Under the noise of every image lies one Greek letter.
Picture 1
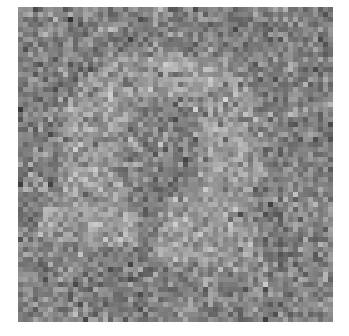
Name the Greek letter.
omega
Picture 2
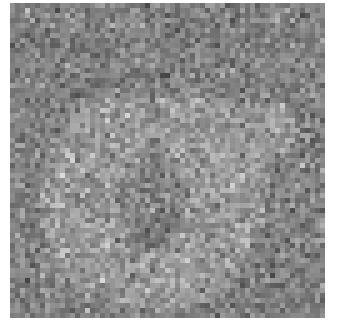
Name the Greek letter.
sigma
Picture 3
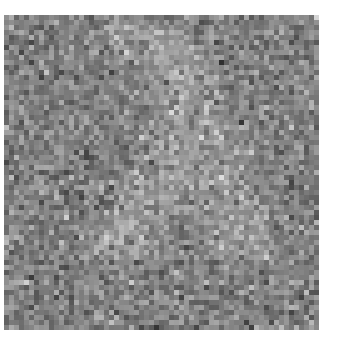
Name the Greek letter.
lambda
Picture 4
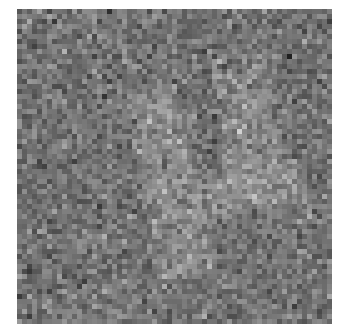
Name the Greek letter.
mu
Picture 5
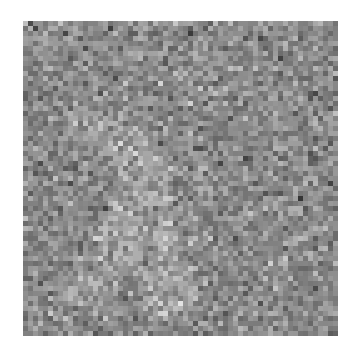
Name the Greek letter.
lambda
